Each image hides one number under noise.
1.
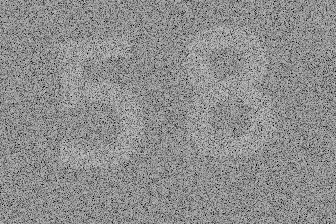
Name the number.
58
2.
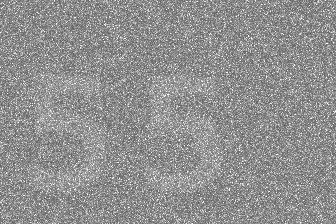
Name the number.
55
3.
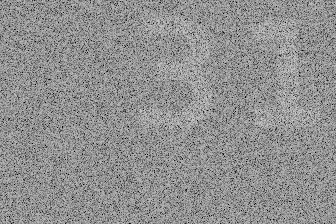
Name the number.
31
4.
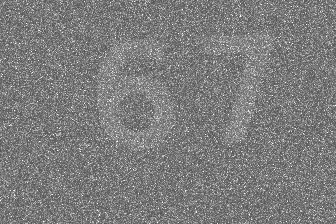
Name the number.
67
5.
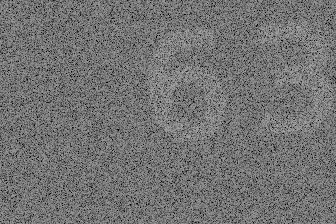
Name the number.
63
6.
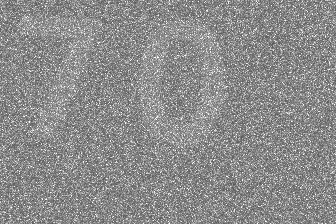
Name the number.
70
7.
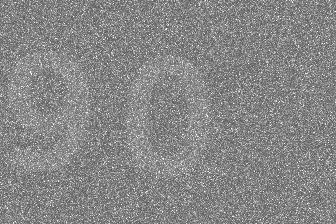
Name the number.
90
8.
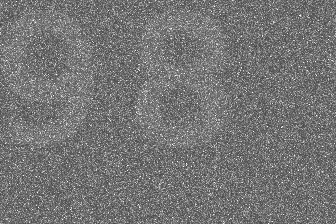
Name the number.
98
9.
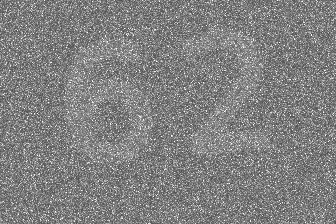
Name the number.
62
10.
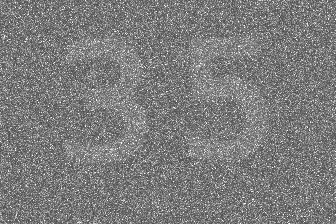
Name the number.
35
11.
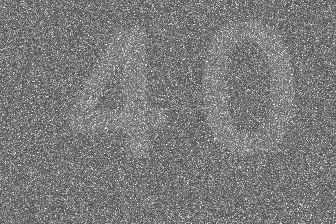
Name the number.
40
